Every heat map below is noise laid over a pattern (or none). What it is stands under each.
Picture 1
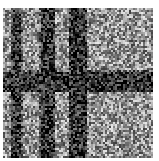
bands of rows crossing bands of columns
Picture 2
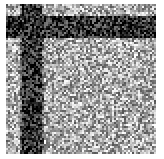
bands of rows crossing bands of columns
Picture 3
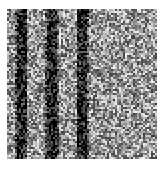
bands of columns
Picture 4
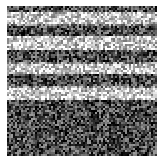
bands of rows
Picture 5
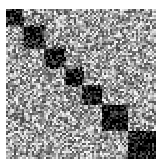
blocks along the diagonal
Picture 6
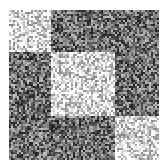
blocks along the diagonal
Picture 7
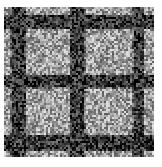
bands of rows crossing bands of columns
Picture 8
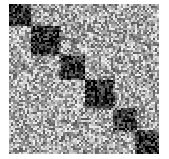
blocks along the diagonal
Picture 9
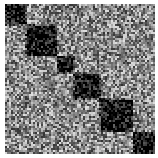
blocks along the diagonal
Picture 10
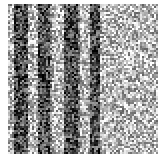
bands of columns
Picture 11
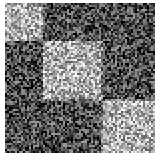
blocks along the diagonal
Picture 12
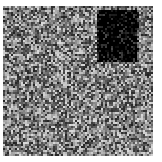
one block
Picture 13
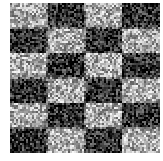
a checkerboard
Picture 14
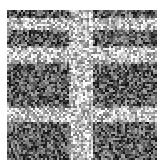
bands of rows crossing bands of columns
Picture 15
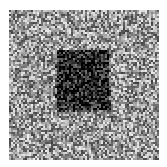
one block
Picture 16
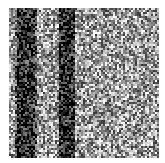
bands of columns
